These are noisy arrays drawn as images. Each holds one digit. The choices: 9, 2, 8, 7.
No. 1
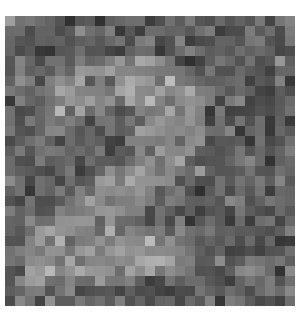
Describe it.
light 2
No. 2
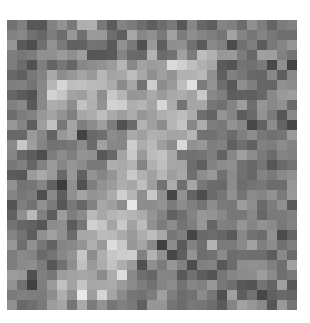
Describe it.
light 7
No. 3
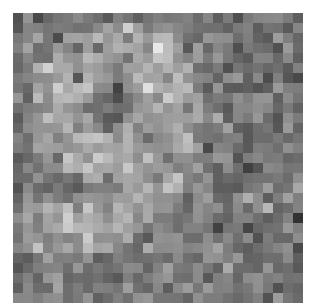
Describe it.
light 9
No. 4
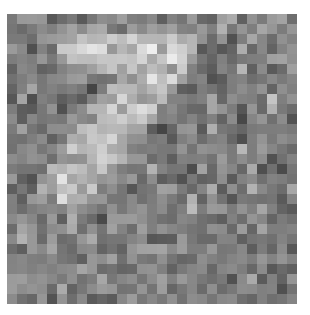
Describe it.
light 7
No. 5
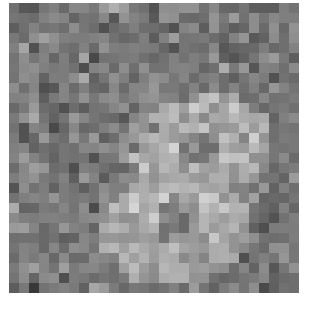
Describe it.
light 8
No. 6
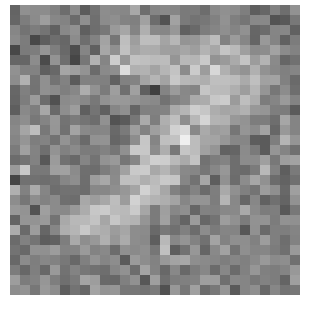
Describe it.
light 7
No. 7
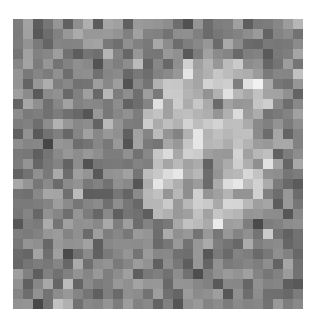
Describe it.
light 8
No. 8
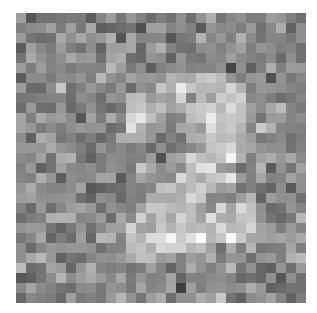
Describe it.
light 2
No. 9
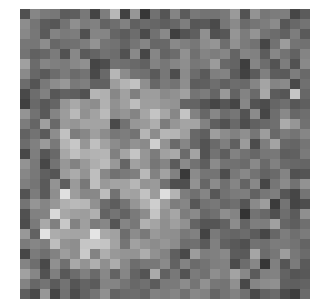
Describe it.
light 8
